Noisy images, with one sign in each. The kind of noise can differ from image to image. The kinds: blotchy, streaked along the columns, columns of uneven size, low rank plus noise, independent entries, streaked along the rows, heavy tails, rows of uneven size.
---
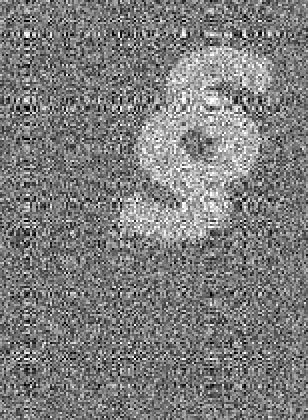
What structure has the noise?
low rank plus noise
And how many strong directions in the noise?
one
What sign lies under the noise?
section sign
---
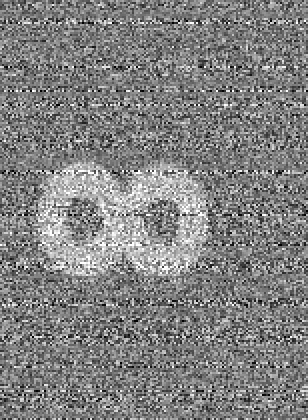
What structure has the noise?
rows of uneven size
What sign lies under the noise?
infinity sign
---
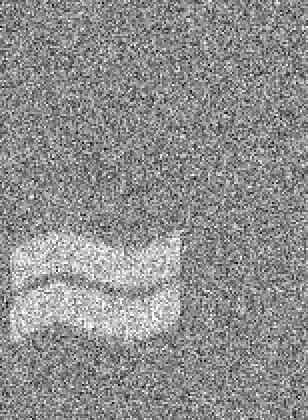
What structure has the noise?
independent entries
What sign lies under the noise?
approximately sign
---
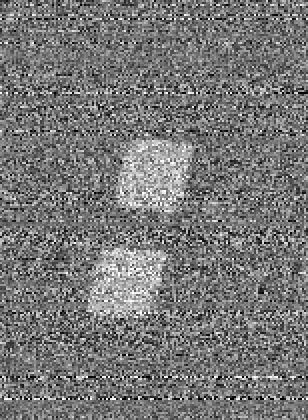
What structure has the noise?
rows of uneven size
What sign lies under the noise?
colon
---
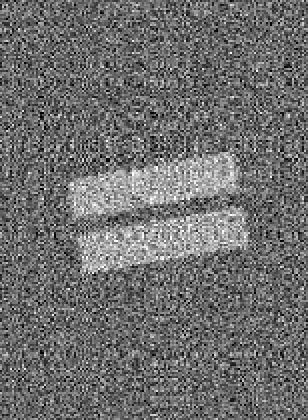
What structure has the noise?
low rank plus noise
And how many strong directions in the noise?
two
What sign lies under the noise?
equals sign
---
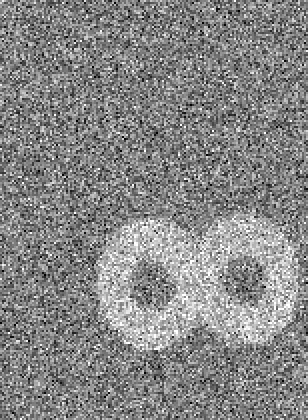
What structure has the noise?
independent entries
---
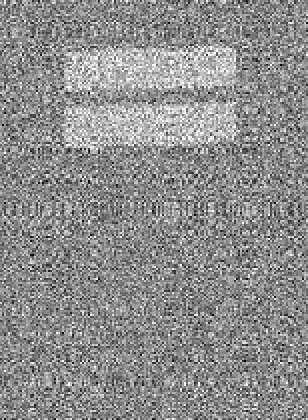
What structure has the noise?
low rank plus noise
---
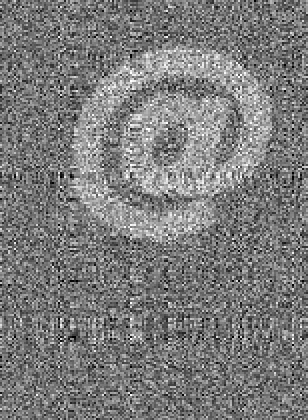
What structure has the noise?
low rank plus noise
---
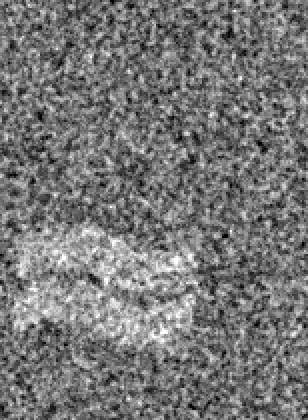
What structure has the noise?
blotchy
